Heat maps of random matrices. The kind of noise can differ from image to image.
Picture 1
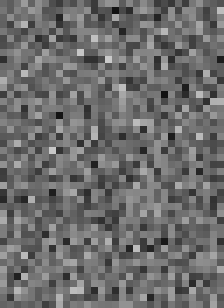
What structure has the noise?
independent entries
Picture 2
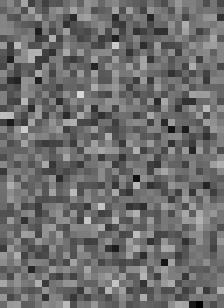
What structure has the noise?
independent entries
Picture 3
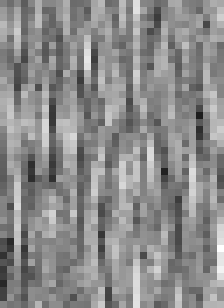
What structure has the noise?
streaked along the columns
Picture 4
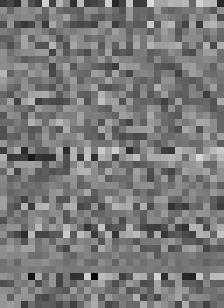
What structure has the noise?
rows of uneven size
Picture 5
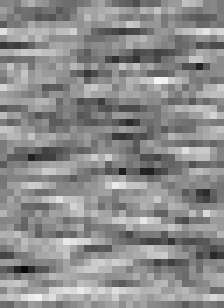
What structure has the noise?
streaked along the rows
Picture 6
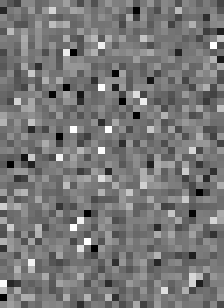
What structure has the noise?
heavy tails
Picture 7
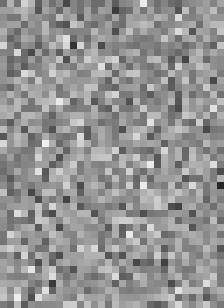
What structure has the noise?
independent entries
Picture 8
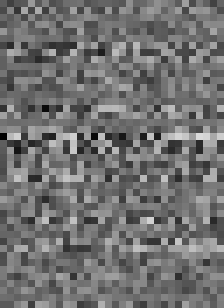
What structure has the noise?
rows of uneven size
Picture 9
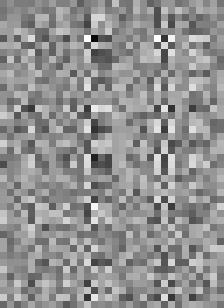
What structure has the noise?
low rank plus noise
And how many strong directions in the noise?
one
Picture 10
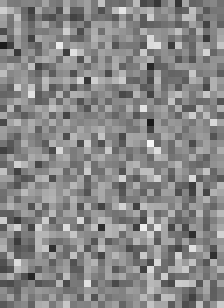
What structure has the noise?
low rank plus noise
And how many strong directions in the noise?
five to eight
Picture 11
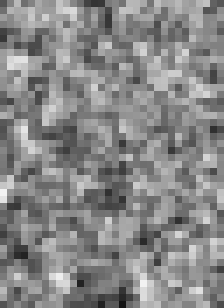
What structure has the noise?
blotchy
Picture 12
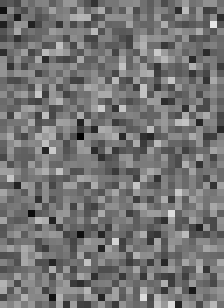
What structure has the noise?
independent entries
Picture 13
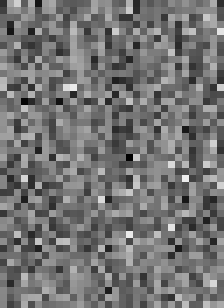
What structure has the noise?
low rank plus noise
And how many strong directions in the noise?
three or four
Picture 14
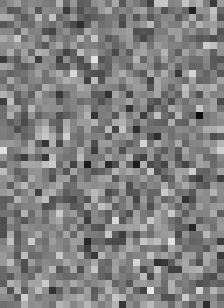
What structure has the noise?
independent entries
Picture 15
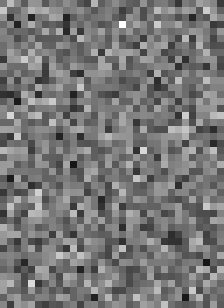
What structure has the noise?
independent entries
